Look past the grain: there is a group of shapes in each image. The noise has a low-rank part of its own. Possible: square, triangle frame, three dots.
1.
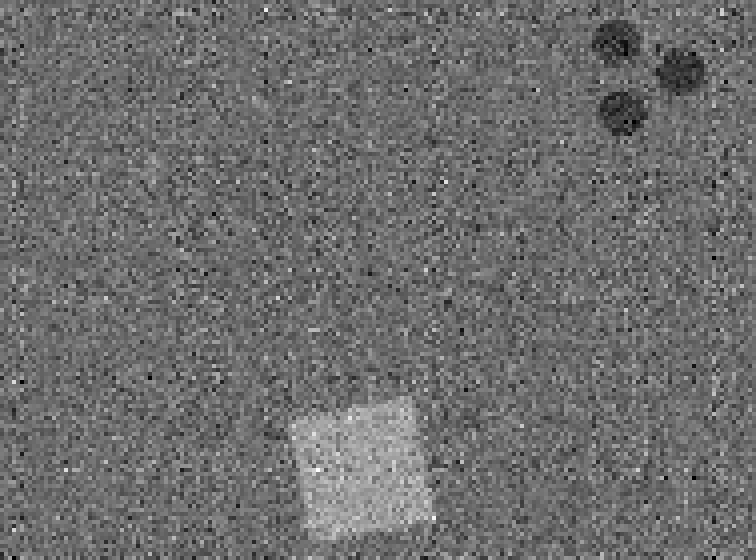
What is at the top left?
nothing
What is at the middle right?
nothing
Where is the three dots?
top right
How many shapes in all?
2
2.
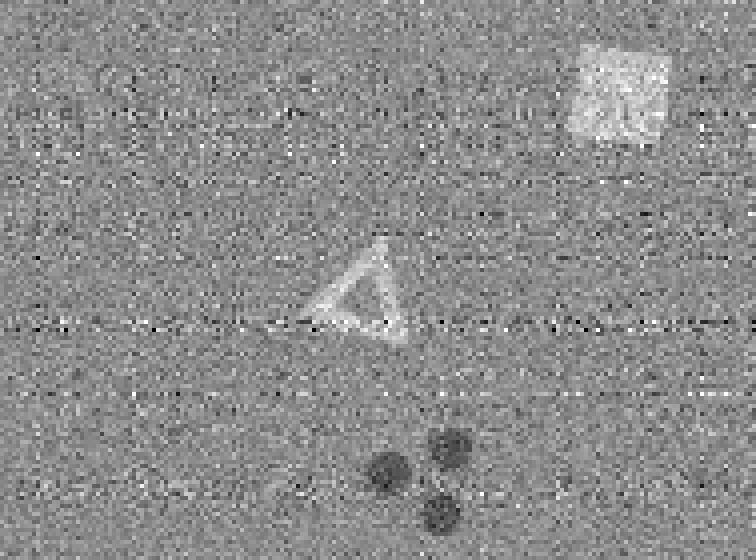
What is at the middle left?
nothing
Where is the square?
top right
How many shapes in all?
3
